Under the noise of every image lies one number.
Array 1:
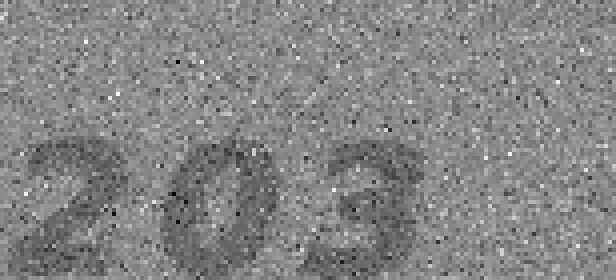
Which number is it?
203
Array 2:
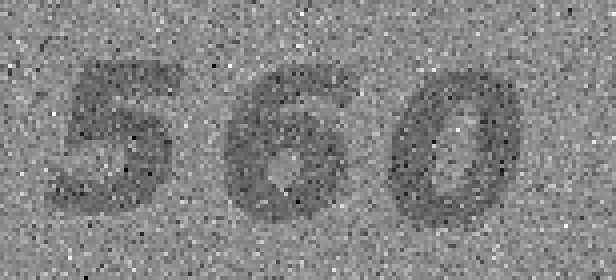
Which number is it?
560
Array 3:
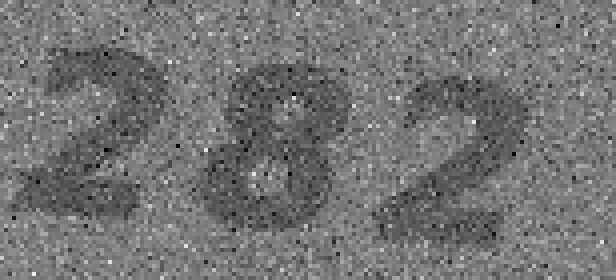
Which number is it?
282
